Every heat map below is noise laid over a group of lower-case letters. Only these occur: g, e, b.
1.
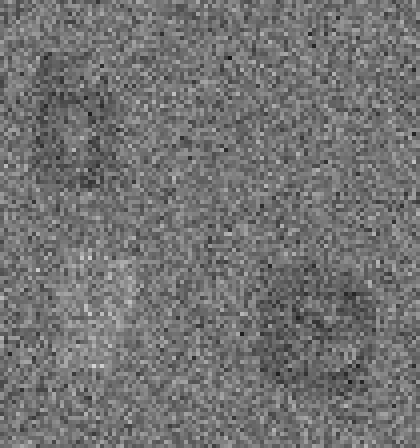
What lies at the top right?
nothing
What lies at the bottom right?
e
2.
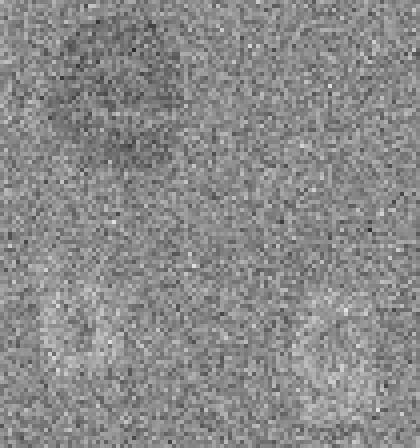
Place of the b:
bottom left
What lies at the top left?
e
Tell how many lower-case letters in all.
3
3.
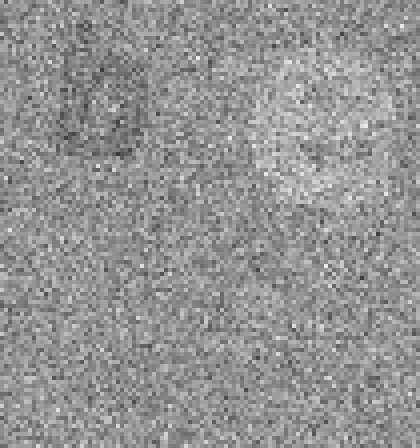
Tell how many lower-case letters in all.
2
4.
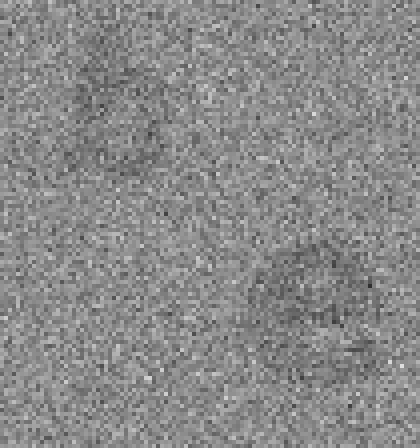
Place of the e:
bottom right
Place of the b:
top left
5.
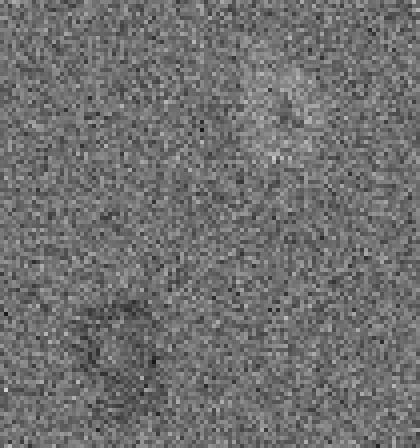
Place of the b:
top right
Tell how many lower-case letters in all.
2
